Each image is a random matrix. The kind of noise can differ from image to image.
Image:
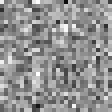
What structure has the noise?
low rank plus noise
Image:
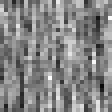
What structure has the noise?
streaked along the columns
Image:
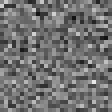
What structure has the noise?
low rank plus noise
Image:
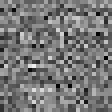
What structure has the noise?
low rank plus noise
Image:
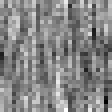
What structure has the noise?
streaked along the columns
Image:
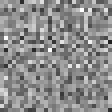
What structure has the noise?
low rank plus noise
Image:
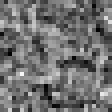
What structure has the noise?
blotchy
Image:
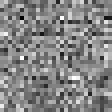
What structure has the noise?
low rank plus noise
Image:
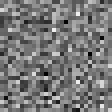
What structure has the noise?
low rank plus noise
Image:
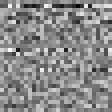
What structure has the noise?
rows of uneven size
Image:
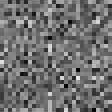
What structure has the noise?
low rank plus noise
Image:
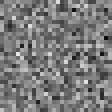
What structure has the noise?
independent entries
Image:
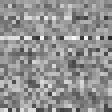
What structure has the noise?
rows of uneven size
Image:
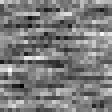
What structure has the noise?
streaked along the rows
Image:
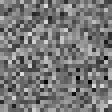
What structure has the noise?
low rank plus noise
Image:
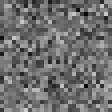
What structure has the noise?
low rank plus noise
